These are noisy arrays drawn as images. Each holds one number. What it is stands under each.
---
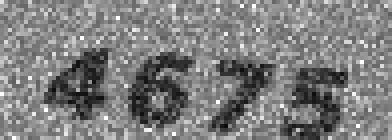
4675
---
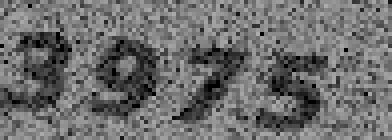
3975
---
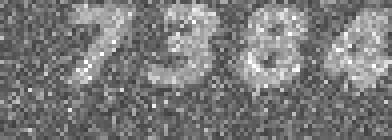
7384
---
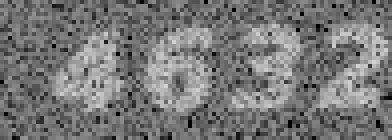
4632
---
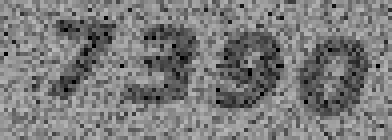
7390
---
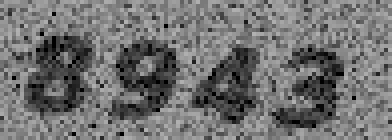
8943
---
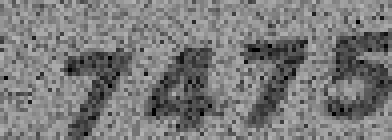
7475
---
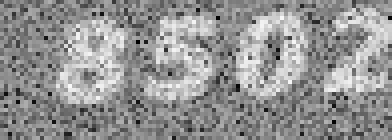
8502
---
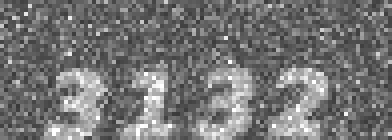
3132
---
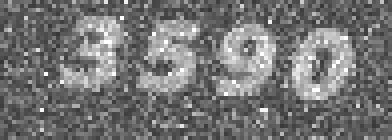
3590
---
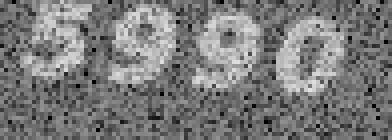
5990
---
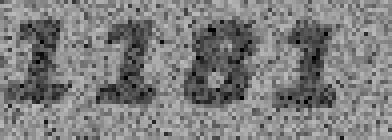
1181
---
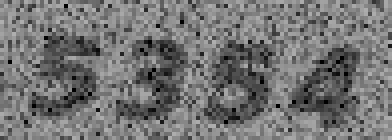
5354
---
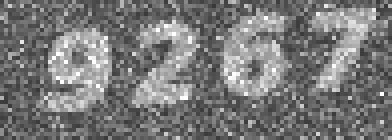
9267
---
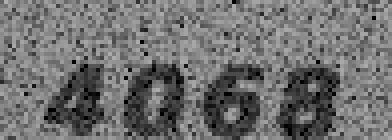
4068
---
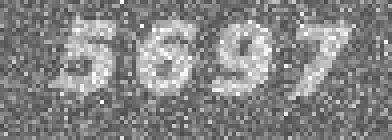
5697
